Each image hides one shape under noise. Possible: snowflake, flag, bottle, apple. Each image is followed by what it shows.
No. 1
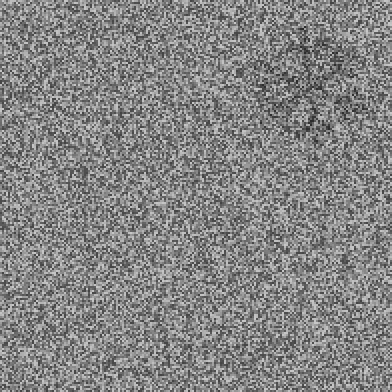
snowflake
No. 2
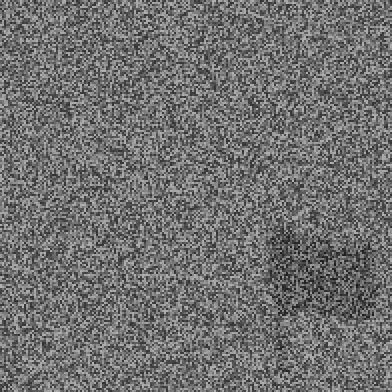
flag
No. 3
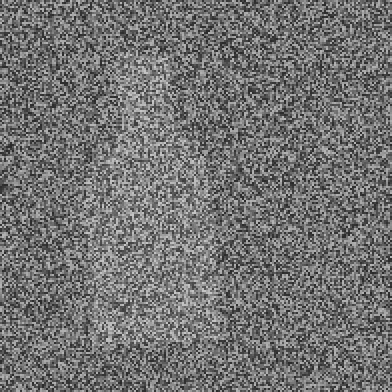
bottle
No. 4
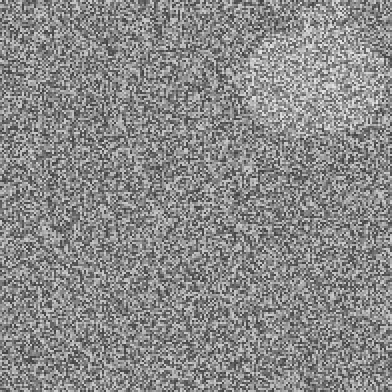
apple
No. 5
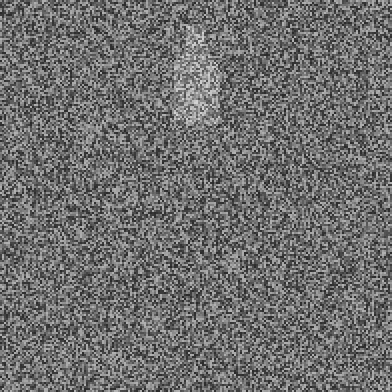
bottle
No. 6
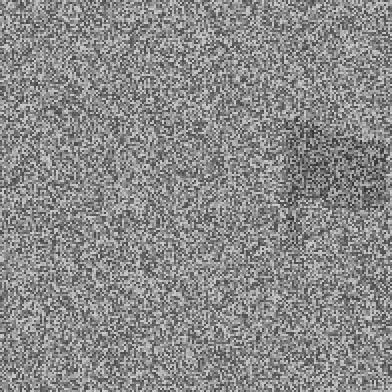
flag
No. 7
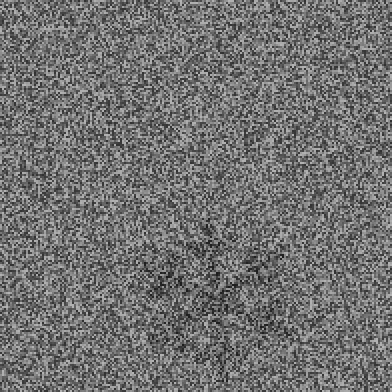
snowflake
